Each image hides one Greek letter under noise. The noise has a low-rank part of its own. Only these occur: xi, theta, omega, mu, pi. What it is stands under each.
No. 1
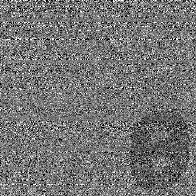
theta
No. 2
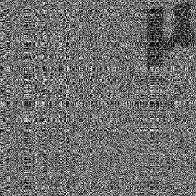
mu
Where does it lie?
top right
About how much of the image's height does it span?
a third
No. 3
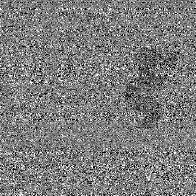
xi
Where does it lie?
middle right
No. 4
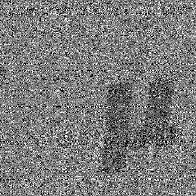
mu
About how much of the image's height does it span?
half
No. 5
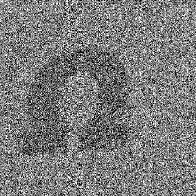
omega
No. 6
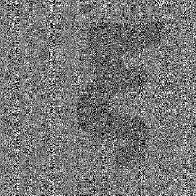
xi
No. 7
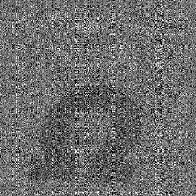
omega
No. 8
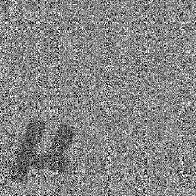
mu
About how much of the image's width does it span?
a third
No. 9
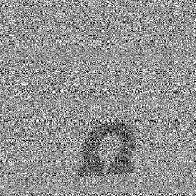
omega
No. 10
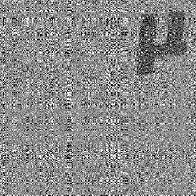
mu
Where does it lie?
top right
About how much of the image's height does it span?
a third
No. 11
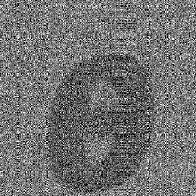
theta
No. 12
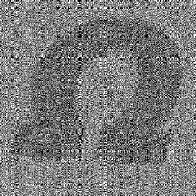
omega
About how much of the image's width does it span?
nearly all
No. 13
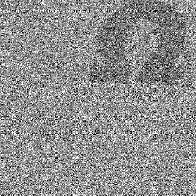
omega
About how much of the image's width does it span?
half
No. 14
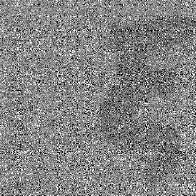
xi
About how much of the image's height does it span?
nearly all
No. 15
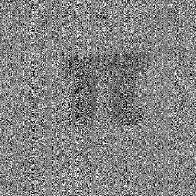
pi
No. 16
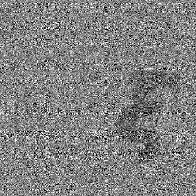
xi
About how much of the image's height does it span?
half
